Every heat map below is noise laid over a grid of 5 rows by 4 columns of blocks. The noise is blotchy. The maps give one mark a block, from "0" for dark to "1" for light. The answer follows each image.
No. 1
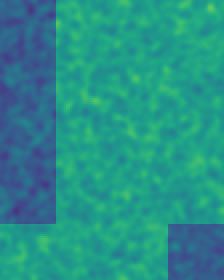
0 1 1 1
0 1 1 1
0 1 1 1
0 1 1 1
1 1 1 0
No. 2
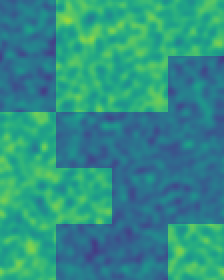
0 1 1 1
0 1 1 0
1 0 0 0
1 1 0 0
1 0 0 1
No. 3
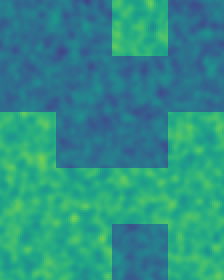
0 0 1 0
0 0 0 0
1 0 0 1
1 1 1 1
1 1 0 1
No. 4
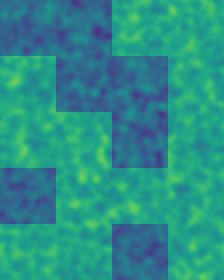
0 0 1 1
1 0 0 1
1 1 0 1
0 1 1 1
1 1 0 1
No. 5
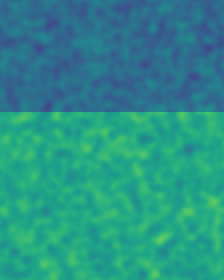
0 0 0 0
0 0 0 0
1 1 1 1
1 1 1 1
1 1 1 1
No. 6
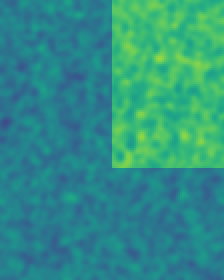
0 0 1 1
0 0 1 1
0 0 1 1
0 0 0 0
0 0 0 0
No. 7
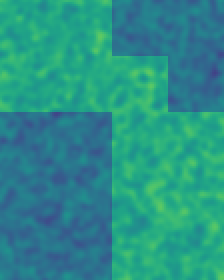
1 1 0 0
1 1 1 0
0 0 1 1
0 0 1 1
0 0 1 1
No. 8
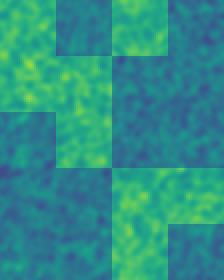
1 0 1 0
1 1 0 0
0 1 0 0
0 0 1 1
0 0 1 0
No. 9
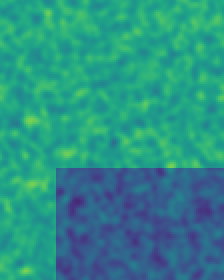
1 1 1 1
1 1 1 1
1 1 1 1
1 0 0 0
1 0 0 0
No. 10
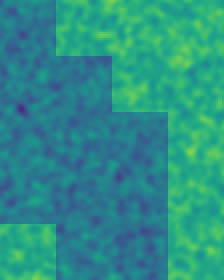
0 1 1 1
0 0 1 1
0 0 0 1
0 0 0 1
1 0 0 1
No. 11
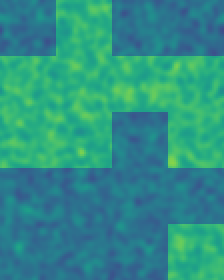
0 1 0 0
1 1 1 1
1 1 0 1
0 0 0 0
0 0 0 1
